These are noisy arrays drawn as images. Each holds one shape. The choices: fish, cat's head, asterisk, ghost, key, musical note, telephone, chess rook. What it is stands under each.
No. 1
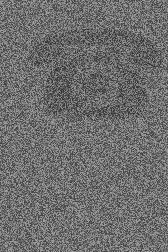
dark telephone
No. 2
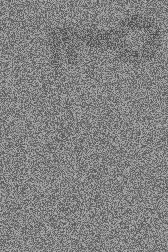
dark key
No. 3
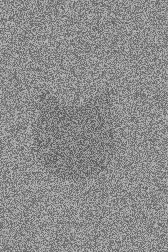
dark cat's head
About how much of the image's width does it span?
half
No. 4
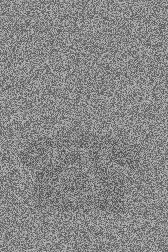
dark telephone
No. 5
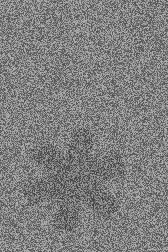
dark asterisk
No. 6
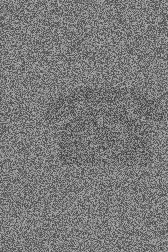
dark telephone
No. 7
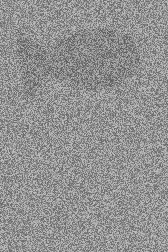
dark fish
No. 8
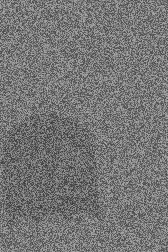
dark ghost
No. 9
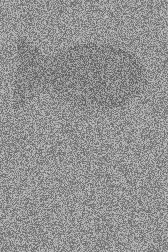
dark fish
